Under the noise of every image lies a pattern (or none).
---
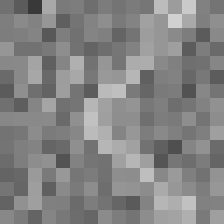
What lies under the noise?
a wavy band
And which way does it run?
top to bottom
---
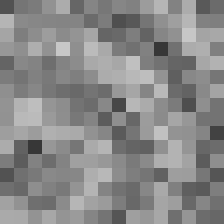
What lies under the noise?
rings round one point
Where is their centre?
bottom left
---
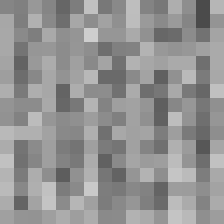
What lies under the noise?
vertical stripes
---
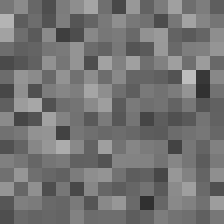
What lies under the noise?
only noise
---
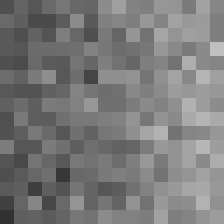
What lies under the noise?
a smooth slope
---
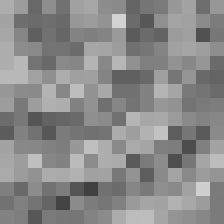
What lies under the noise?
rings round one point
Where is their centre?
top left
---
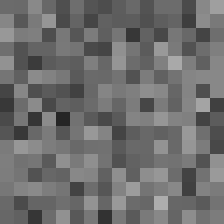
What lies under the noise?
only noise
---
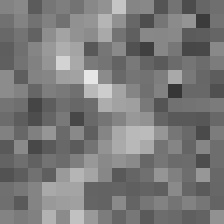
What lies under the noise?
a wavy band
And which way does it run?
top to bottom
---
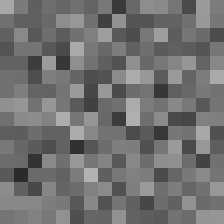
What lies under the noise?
only noise
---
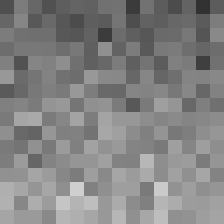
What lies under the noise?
a smooth slope
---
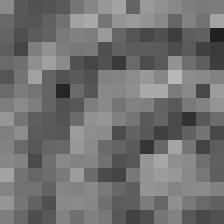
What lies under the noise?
rings round one point
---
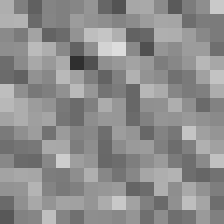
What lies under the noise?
diagonal stripes
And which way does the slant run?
top left to bottom right
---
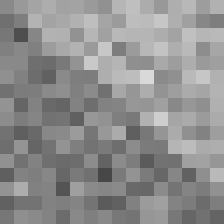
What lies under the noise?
a sharp edge
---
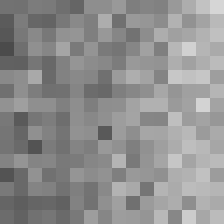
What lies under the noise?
a smooth slope
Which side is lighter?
right
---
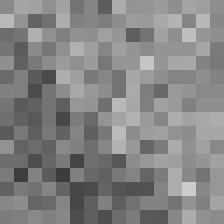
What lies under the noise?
a sharp edge
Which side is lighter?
top right
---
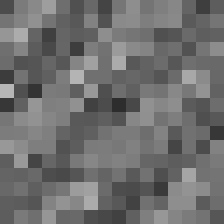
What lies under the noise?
diagonal stripes
